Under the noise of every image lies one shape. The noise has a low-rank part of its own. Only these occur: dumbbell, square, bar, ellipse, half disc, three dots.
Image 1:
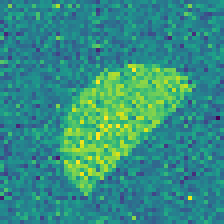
half disc
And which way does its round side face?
up and left
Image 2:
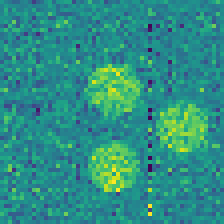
three dots
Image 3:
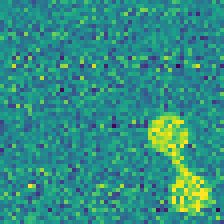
dumbbell
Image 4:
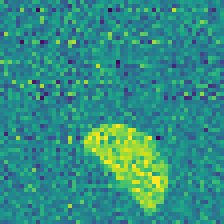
half disc
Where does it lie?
bottom middle
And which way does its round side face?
up and right
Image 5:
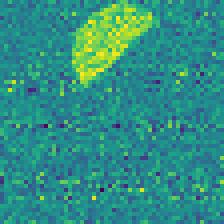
half disc
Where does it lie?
top middle
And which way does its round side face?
up and left
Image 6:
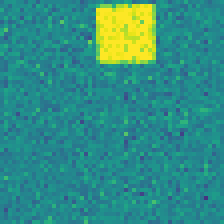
square
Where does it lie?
top middle
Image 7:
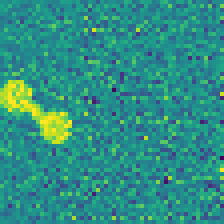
dumbbell
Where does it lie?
middle left
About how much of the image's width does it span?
a third
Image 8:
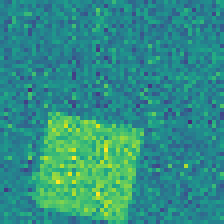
square
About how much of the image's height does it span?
half
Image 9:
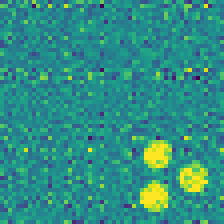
three dots
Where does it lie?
bottom right
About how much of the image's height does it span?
a third
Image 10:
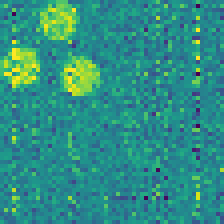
three dots
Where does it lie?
top left
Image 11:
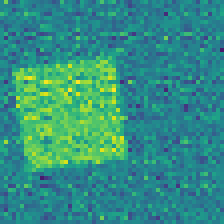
square
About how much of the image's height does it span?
half
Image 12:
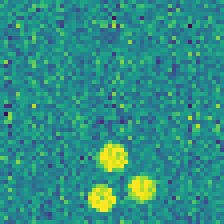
three dots
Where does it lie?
bottom middle
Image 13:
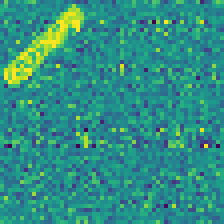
bar
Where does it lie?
top left
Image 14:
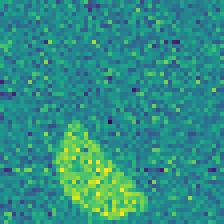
half disc
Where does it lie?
bottom middle
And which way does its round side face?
down and left
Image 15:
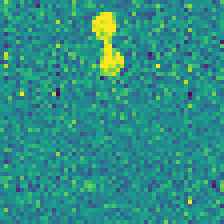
dumbbell
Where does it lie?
top middle
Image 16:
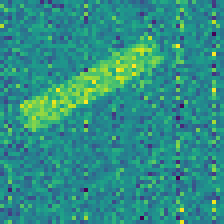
bar
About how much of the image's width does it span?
two thirds
